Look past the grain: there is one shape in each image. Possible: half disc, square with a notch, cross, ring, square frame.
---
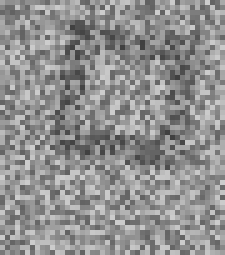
square frame
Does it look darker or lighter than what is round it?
darker
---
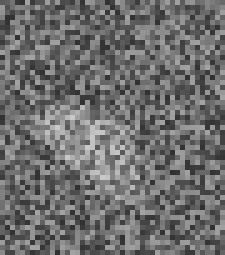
half disc
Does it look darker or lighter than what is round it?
lighter
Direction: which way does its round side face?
up and right
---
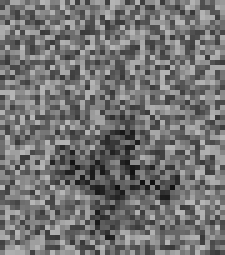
cross
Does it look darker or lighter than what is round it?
darker
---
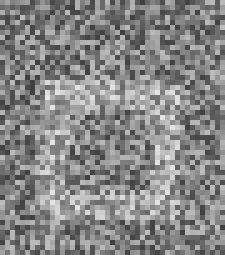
square frame
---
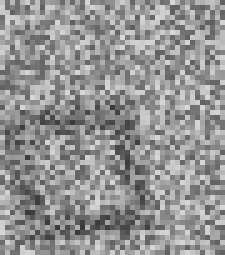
square frame
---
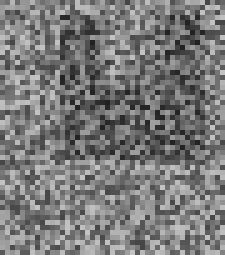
square with a notch
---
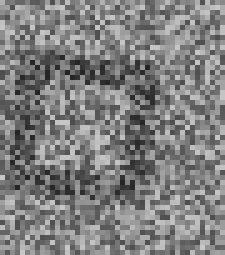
square frame
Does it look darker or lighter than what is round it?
darker
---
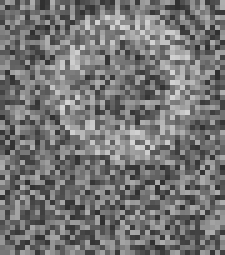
ring
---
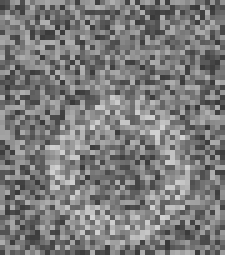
ring
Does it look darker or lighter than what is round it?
lighter
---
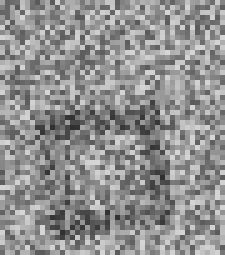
square frame
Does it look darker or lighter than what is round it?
darker
